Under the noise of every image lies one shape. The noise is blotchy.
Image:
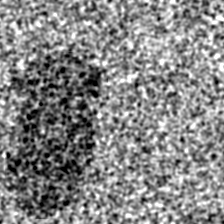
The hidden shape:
footprint
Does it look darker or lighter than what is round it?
darker
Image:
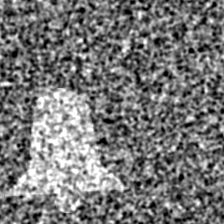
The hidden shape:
bell
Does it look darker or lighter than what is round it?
lighter
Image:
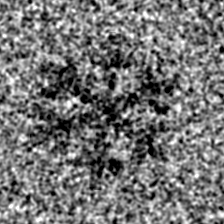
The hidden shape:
snowflake
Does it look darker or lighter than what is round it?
darker
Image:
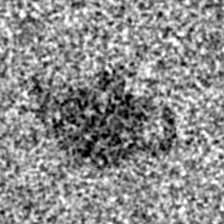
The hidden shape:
teapot
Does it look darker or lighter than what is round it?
darker
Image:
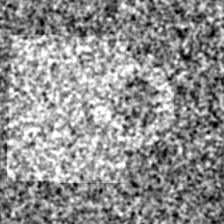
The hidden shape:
cup
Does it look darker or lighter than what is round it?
lighter
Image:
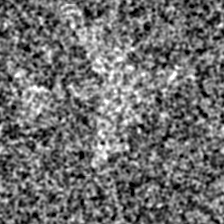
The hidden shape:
airplane
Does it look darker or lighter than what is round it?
lighter
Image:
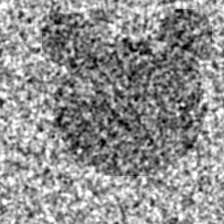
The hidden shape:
bear's head
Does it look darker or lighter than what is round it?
darker
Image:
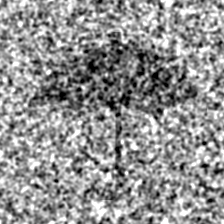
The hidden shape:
umbrella
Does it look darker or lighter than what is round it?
darker
